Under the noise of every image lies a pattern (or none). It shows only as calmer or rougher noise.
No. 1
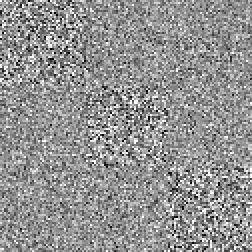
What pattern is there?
blocks along the diagonal
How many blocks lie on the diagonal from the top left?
3
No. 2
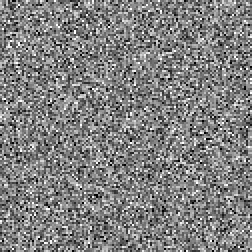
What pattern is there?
only noise
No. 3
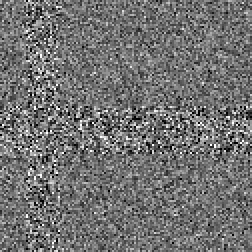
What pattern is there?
bands of rows crossing bands of columns
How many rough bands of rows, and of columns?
1 and 1
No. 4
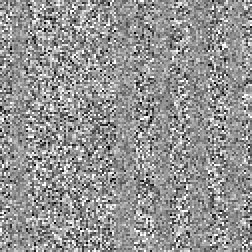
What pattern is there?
bands of columns
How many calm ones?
5
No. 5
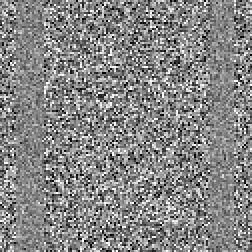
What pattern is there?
bands of columns
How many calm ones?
2
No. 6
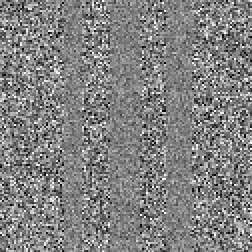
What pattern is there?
bands of columns
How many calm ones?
3
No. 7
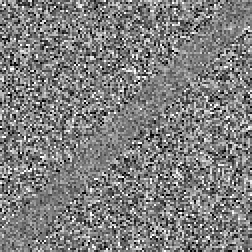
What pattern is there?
a diagonal band
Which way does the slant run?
bottom left to top right
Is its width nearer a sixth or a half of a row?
a sixth
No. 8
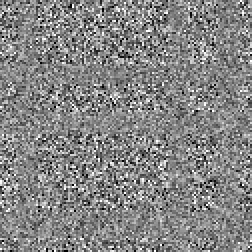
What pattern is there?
bands of rows crossing bands of columns
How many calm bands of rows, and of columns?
3 and 3
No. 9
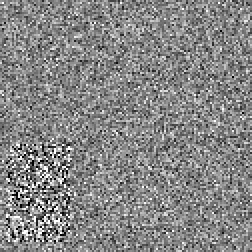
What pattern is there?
one block
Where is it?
bottom left
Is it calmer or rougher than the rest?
rougher
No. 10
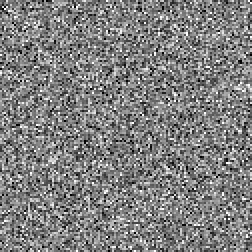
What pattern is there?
only noise
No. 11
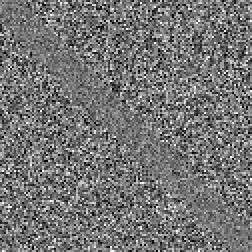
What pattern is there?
a diagonal band
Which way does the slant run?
top left to bottom right
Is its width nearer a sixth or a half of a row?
a sixth
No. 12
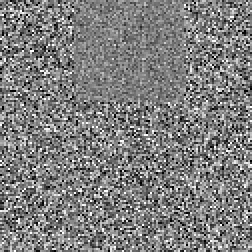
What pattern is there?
one block
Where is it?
top middle
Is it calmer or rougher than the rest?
calmer
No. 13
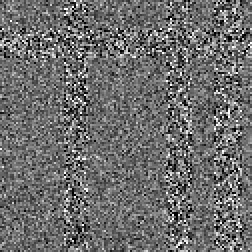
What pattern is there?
bands of rows crossing bands of columns
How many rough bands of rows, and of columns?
1 and 3
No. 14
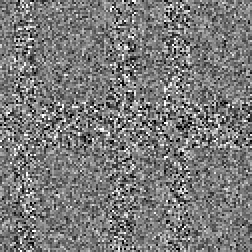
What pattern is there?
bands of rows crossing bands of columns
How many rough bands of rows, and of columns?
1 and 3
